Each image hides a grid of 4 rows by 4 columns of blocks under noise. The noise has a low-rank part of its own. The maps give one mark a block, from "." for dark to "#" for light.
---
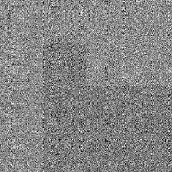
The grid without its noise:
####
#.##
#...
#...
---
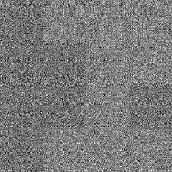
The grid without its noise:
.###
..##
..#.
.###
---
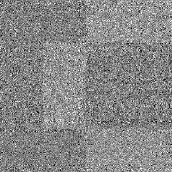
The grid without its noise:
..##
.#..
.#..
..##
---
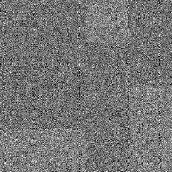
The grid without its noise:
..#.
....
...#
##.#
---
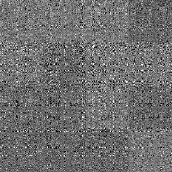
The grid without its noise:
###.
#.##
..#.
...#
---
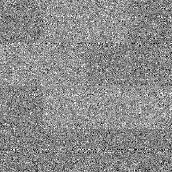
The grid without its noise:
.##.
##..
.###
....
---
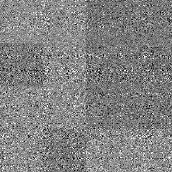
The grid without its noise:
##..
.#..
##..
#.##
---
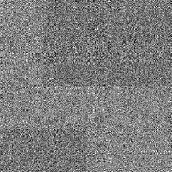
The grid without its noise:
#...
#...
####
..##
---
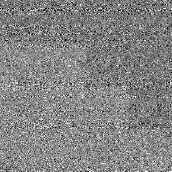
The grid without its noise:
....
##..
###.
####
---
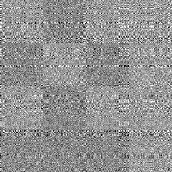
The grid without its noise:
#.##
.#.#
#.##
...#
